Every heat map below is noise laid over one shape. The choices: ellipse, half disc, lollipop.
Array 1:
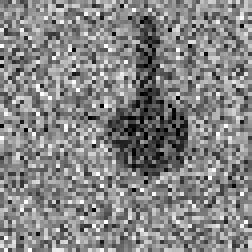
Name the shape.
lollipop
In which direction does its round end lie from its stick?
down
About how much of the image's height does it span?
two thirds
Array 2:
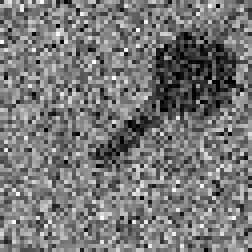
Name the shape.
lollipop
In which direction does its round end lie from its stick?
up and right
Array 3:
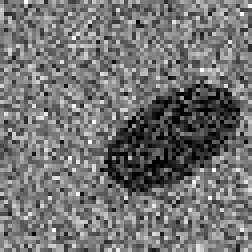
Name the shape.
ellipse
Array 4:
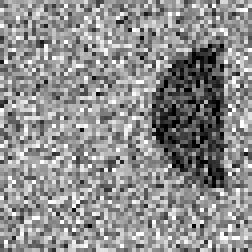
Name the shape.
half disc
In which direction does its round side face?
left
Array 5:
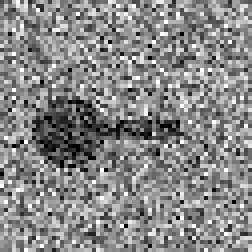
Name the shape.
lollipop
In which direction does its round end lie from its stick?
left
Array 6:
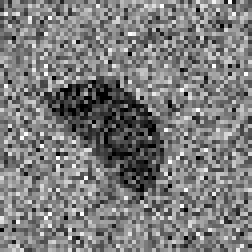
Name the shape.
half disc
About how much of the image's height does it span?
half
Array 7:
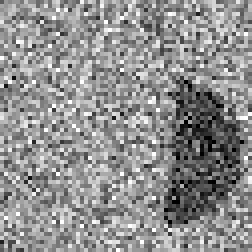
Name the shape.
half disc
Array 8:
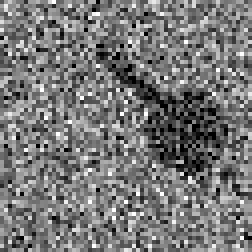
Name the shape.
lollipop
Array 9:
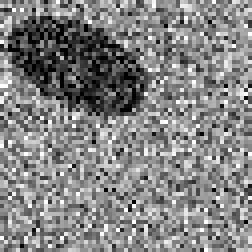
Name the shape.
ellipse
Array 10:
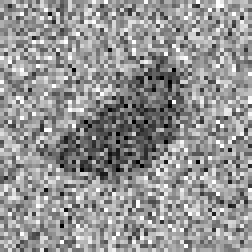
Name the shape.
half disc
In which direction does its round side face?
down and right
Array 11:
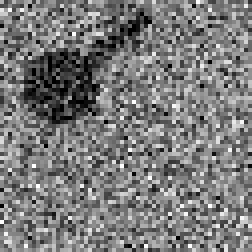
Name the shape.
lollipop
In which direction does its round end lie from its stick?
down and left
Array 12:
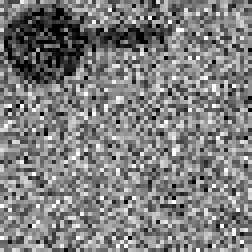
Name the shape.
lollipop
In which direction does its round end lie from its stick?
left
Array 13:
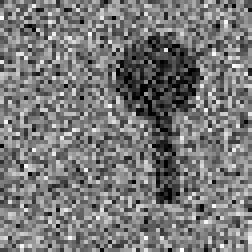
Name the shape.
lollipop
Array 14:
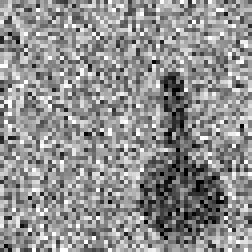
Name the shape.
lollipop
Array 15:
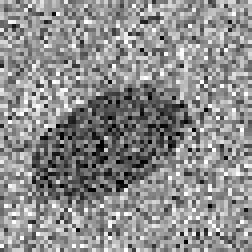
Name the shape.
ellipse
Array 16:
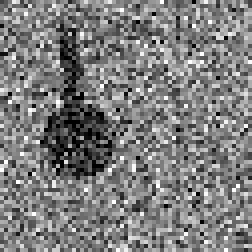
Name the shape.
lollipop
